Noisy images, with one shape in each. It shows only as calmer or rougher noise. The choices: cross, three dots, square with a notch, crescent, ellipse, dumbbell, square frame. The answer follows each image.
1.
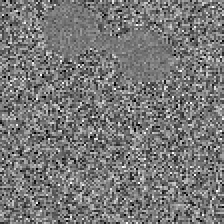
calm dumbbell
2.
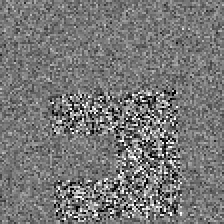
rough square with a notch
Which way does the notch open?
left
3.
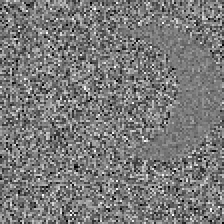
calm crescent
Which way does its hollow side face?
left
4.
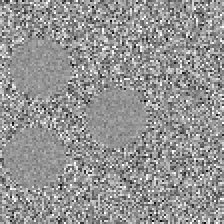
calm three dots
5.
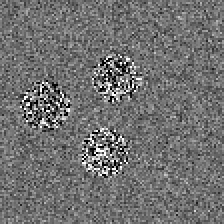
rough three dots
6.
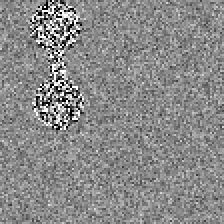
rough dumbbell
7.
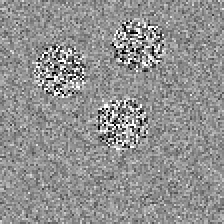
rough three dots
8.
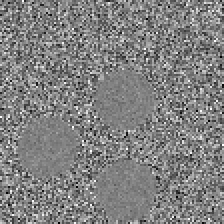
calm three dots
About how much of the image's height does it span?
two thirds
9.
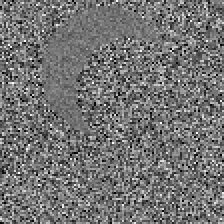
calm crescent
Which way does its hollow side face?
down and right
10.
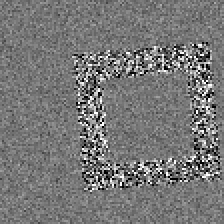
rough square frame
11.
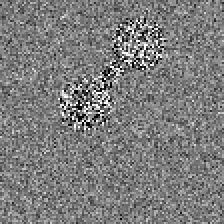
rough dumbbell
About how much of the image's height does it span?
half
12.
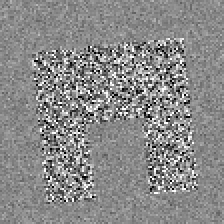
rough square with a notch
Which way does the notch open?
down
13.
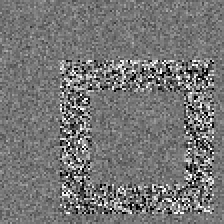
rough square frame
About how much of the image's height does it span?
two thirds
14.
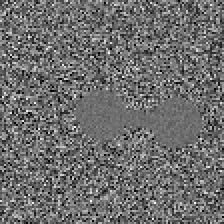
calm dumbbell
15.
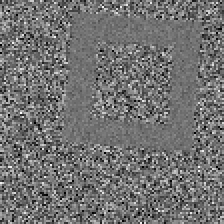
calm square frame
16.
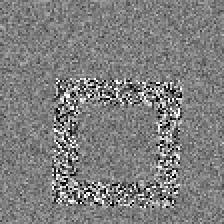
rough square frame
